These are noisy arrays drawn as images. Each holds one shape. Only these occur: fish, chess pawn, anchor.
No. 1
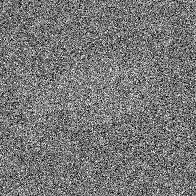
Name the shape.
fish
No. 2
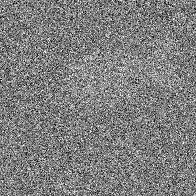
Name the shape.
fish
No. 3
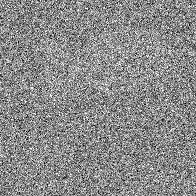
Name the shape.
fish
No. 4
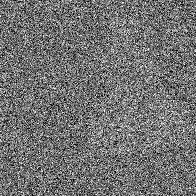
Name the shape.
chess pawn
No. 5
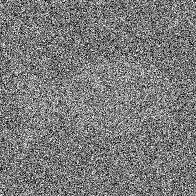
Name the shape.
fish
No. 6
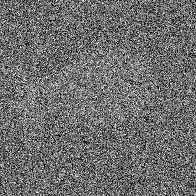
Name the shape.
fish
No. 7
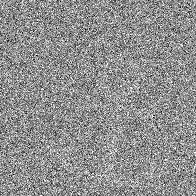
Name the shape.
anchor
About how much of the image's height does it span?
two thirds
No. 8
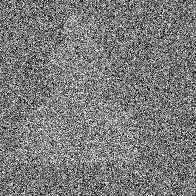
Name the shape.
chess pawn
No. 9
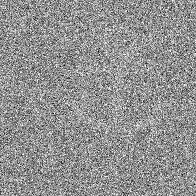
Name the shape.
anchor
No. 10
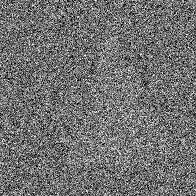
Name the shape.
chess pawn
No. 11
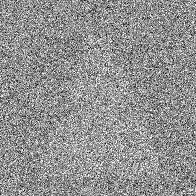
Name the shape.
chess pawn
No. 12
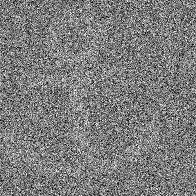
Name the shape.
anchor
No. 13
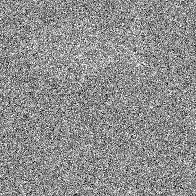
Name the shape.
fish
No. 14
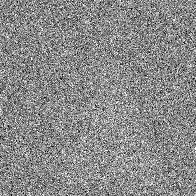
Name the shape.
chess pawn
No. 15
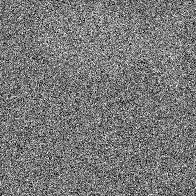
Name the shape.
fish
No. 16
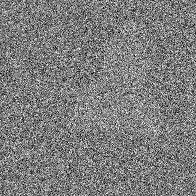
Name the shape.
chess pawn
